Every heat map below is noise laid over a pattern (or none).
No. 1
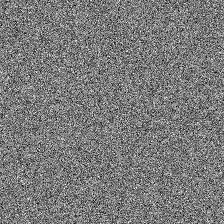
only noise
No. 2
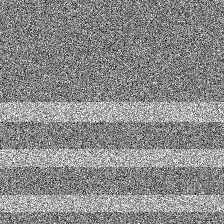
bands of rows
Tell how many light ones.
3
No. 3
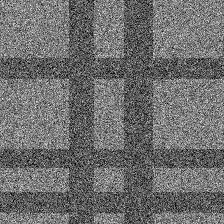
bands of rows crossing bands of columns
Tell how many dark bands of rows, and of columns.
3 and 2
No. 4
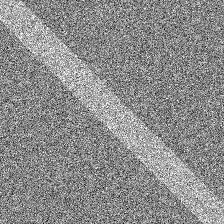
a diagonal band
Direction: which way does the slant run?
top left to bottom right
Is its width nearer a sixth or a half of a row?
a sixth
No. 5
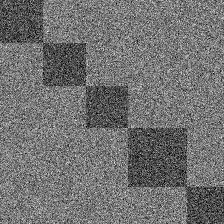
blocks along the diagonal
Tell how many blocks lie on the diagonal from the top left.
5
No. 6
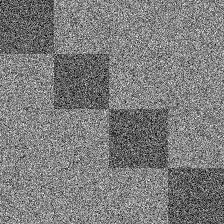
blocks along the diagonal
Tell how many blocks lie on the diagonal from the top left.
4
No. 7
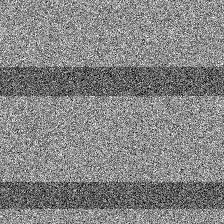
bands of rows
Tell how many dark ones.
2
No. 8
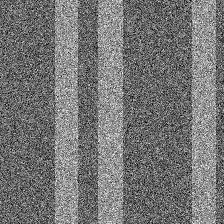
bands of columns
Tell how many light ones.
3
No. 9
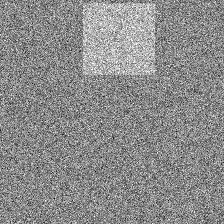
one block
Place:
top middle
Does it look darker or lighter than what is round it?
lighter
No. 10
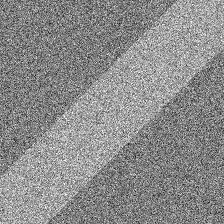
a diagonal band
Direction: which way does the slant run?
bottom left to top right
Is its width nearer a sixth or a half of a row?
a half
